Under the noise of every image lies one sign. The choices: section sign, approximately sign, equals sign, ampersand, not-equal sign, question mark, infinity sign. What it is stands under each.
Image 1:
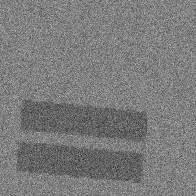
equals sign
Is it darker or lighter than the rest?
darker
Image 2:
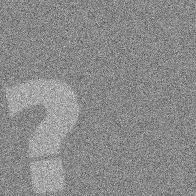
question mark
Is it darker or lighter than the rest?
lighter
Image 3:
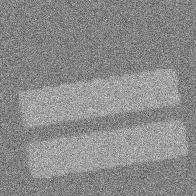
equals sign
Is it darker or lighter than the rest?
lighter
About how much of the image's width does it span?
nearly all
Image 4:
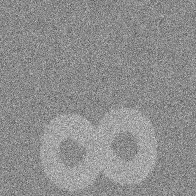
infinity sign
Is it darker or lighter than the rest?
lighter
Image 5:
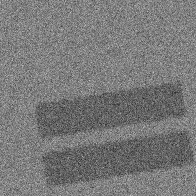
equals sign
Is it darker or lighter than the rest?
darker
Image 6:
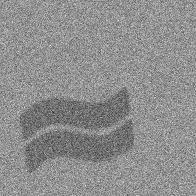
approximately sign
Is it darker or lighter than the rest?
darker
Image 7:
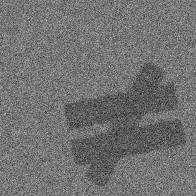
not-equal sign
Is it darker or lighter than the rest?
darker
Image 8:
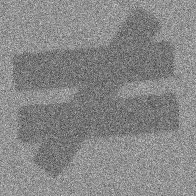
not-equal sign
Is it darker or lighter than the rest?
darker
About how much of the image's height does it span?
nearly all
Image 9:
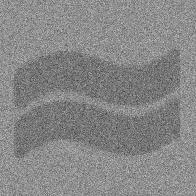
approximately sign
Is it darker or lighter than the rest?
darker
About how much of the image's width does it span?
nearly all
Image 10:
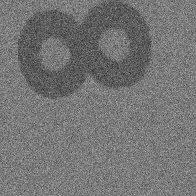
infinity sign
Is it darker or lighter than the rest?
darker
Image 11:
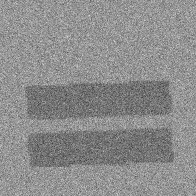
equals sign
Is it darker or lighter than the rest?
darker
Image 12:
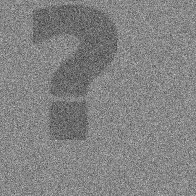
question mark
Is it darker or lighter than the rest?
darker
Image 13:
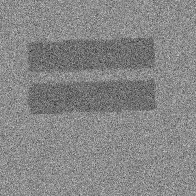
equals sign
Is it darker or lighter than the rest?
darker
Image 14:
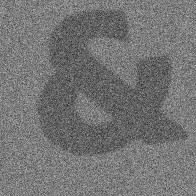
ampersand
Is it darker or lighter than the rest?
darker
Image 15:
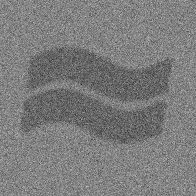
approximately sign
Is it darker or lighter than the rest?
darker
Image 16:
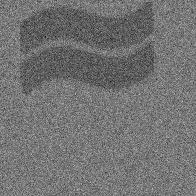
approximately sign
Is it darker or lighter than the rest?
darker
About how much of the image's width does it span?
two thirds
